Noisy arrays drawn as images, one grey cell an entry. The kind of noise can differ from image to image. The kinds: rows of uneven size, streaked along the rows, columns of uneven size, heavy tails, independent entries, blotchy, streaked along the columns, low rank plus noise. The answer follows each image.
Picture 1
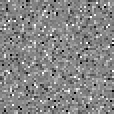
heavy tails
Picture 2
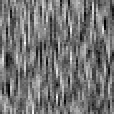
streaked along the columns
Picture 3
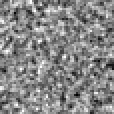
blotchy
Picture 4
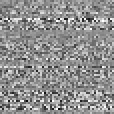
rows of uneven size
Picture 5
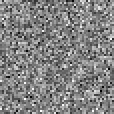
independent entries
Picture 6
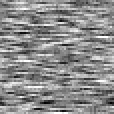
streaked along the rows
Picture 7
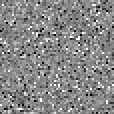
heavy tails
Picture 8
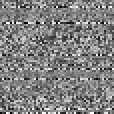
rows of uneven size
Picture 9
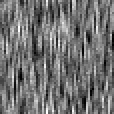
streaked along the columns
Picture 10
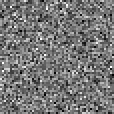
independent entries
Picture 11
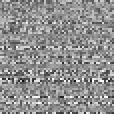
rows of uneven size
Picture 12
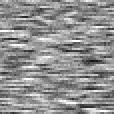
streaked along the rows
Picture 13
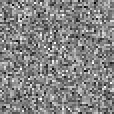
independent entries
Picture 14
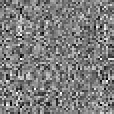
low rank plus noise
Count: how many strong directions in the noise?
three or four
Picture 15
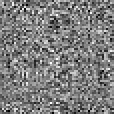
low rank plus noise
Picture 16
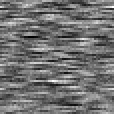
streaked along the rows
